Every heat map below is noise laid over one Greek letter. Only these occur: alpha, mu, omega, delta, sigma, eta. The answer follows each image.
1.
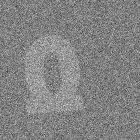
omega
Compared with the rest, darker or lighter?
lighter
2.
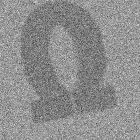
omega
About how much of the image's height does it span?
nearly all
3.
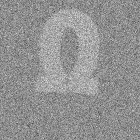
omega
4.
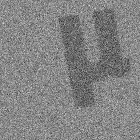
mu
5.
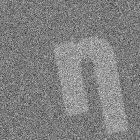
eta
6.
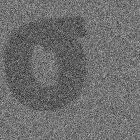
sigma
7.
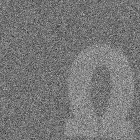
omega
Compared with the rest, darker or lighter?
lighter
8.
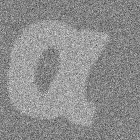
alpha
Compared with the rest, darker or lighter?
lighter
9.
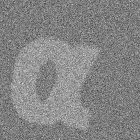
alpha
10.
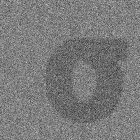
sigma
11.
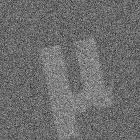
mu
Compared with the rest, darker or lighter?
lighter
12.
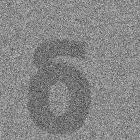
delta
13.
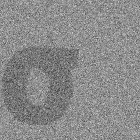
sigma
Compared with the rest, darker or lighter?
darker
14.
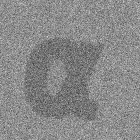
alpha
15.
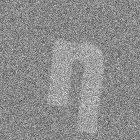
eta
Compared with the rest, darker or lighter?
lighter
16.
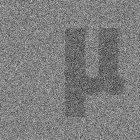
mu
